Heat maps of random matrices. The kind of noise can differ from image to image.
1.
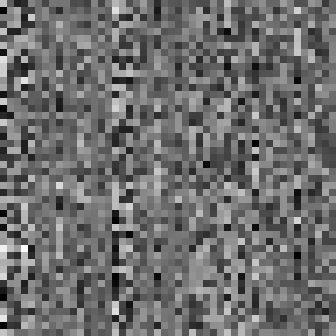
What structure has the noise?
columns of uneven size
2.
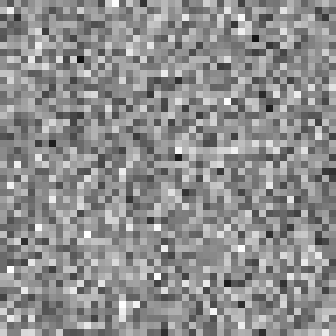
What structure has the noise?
independent entries
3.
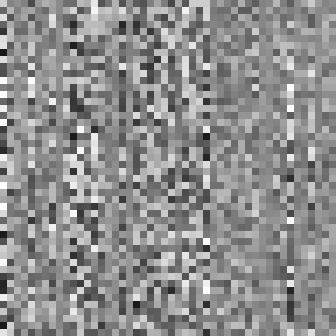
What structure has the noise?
columns of uneven size
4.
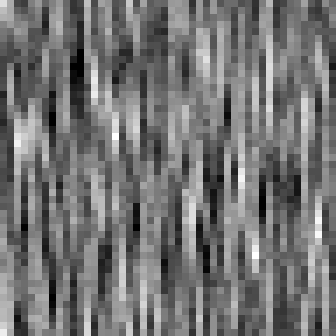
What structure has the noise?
streaked along the columns
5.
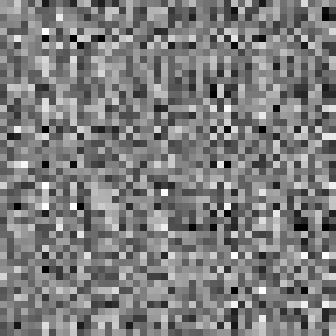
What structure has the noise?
low rank plus noise
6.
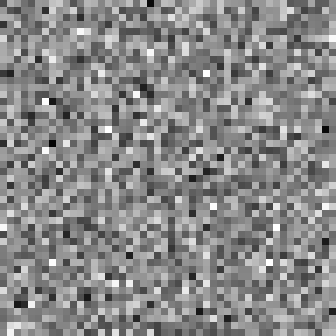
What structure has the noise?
independent entries
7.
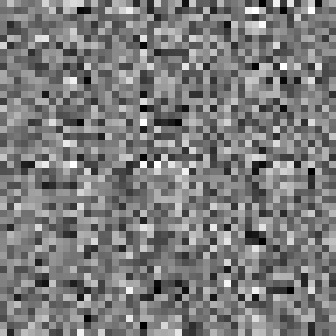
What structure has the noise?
low rank plus noise
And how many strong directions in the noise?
five to eight
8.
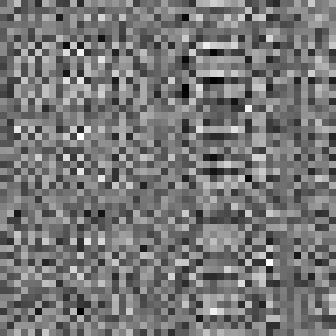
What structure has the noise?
low rank plus noise
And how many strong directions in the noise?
two
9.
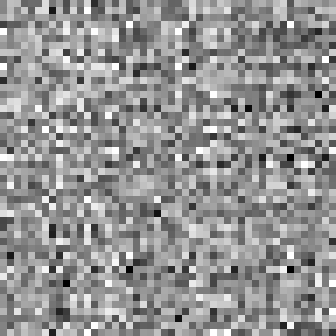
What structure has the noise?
low rank plus noise
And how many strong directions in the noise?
three or four
